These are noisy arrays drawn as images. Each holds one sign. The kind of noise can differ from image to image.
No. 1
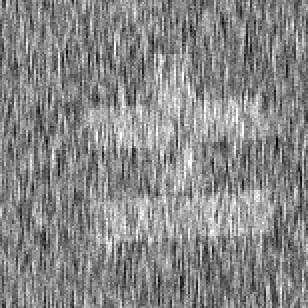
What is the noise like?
streaked along the columns
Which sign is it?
plus-minus sign
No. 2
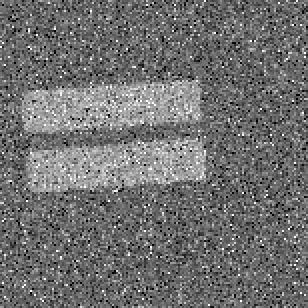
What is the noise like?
heavy tails
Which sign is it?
equals sign
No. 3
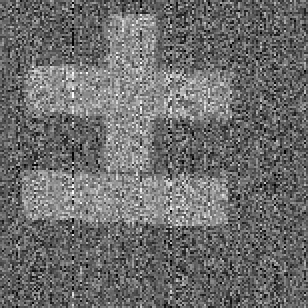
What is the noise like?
columns of uneven size
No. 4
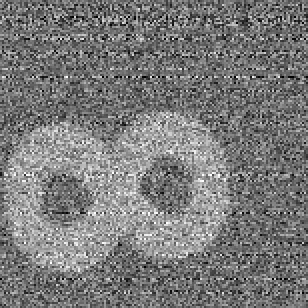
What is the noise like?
rows of uneven size
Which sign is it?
infinity sign
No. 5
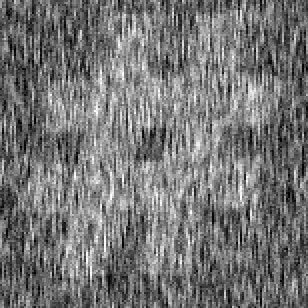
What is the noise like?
streaked along the columns
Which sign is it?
hash sign
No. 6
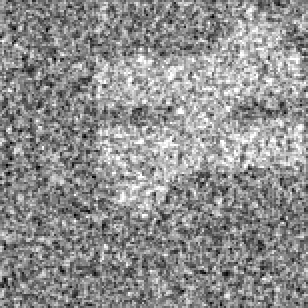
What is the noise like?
blotchy
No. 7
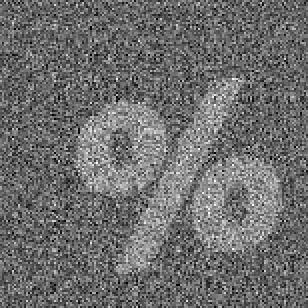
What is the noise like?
low rank plus noise
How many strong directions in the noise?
five to eight
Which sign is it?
percent sign
